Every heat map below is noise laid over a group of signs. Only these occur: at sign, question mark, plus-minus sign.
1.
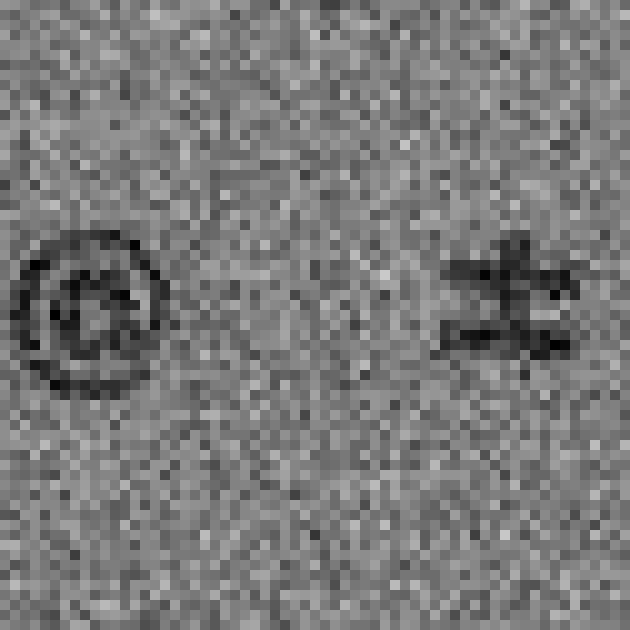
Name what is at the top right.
nothing
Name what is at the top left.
nothing
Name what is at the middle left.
at sign
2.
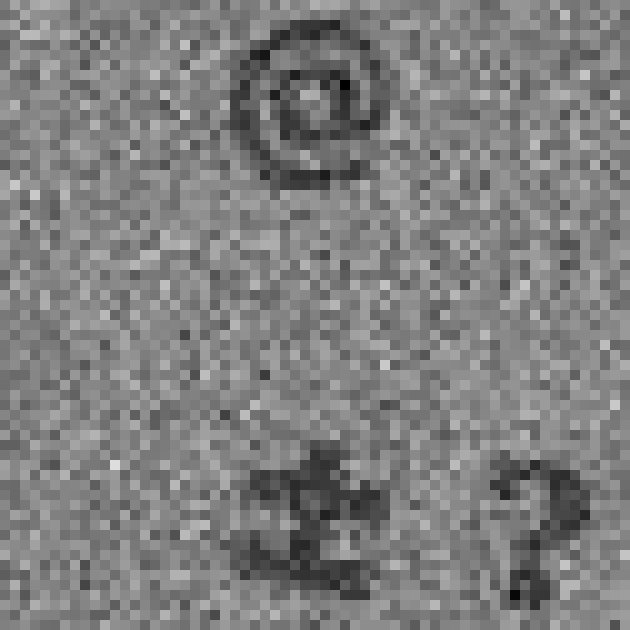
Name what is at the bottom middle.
plus-minus sign
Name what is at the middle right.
nothing
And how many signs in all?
3
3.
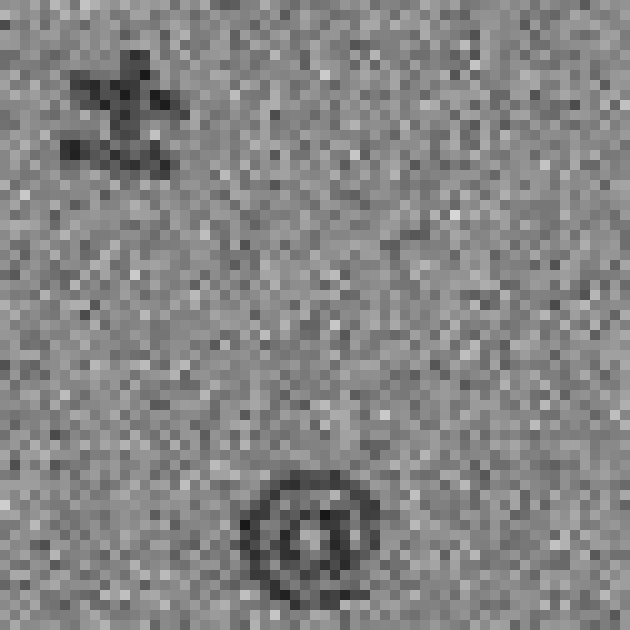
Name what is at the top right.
nothing
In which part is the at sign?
bottom middle
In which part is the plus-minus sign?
top left
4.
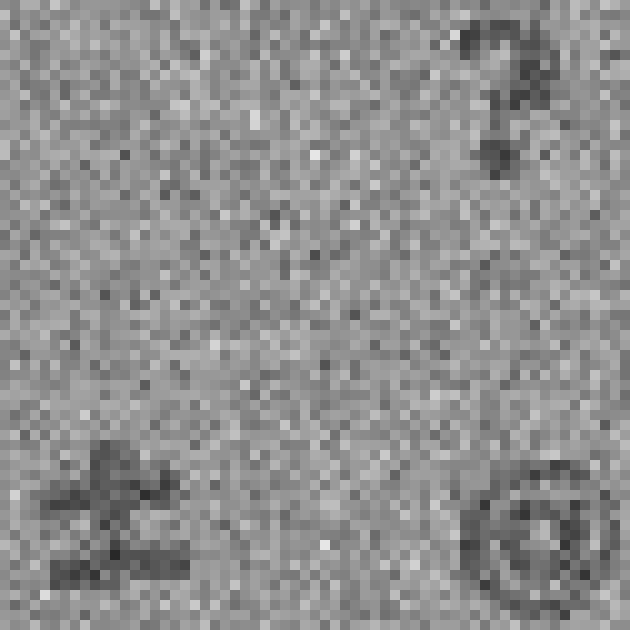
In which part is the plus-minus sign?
bottom left
